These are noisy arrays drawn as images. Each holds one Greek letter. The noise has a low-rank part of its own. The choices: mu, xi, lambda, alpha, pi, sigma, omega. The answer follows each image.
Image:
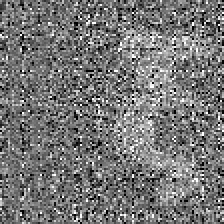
xi
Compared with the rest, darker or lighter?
lighter
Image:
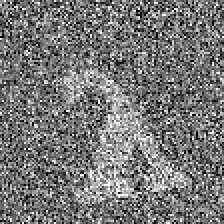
lambda
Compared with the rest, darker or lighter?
lighter
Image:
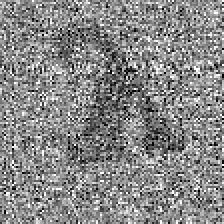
lambda
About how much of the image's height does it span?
two thirds
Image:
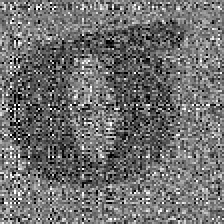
sigma
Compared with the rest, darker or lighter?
darker
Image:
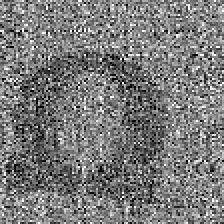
omega
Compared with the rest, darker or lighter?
darker
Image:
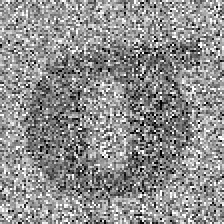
sigma
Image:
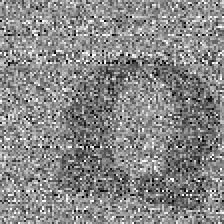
omega
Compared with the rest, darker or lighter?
darker
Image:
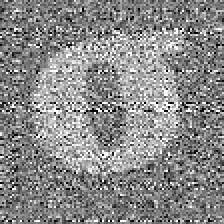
sigma
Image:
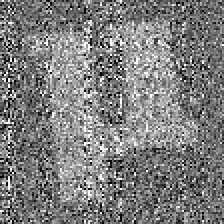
mu
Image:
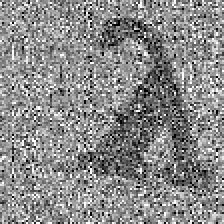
lambda
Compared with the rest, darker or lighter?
darker
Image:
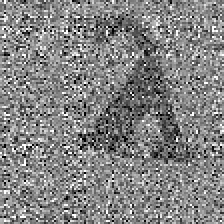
lambda
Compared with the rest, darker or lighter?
darker
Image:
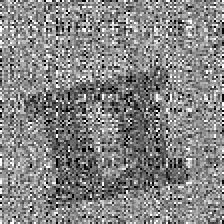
pi
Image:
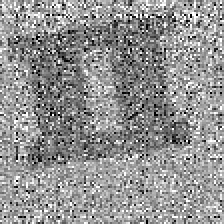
pi
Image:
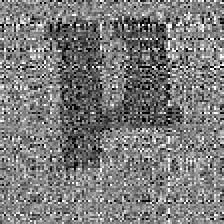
mu
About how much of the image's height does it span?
two thirds
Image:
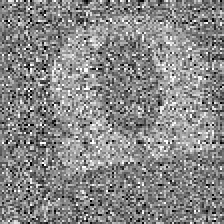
omega
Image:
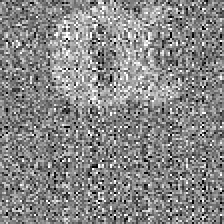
alpha
